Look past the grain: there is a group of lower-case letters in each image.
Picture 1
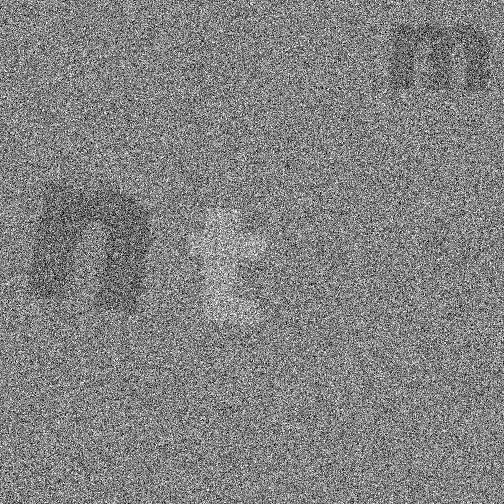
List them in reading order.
top right: dark m; middle left: dark n; centre: light t
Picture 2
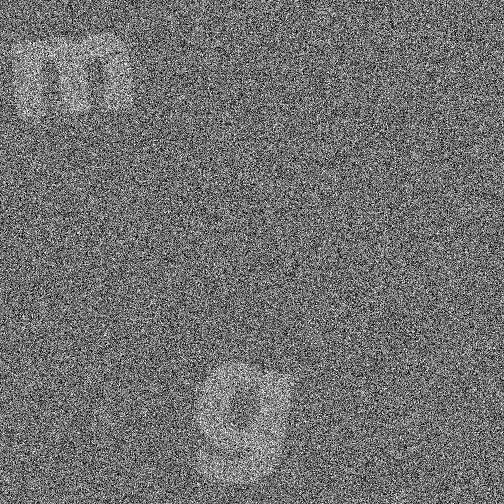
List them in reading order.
top left: light m; bottom middle: light g
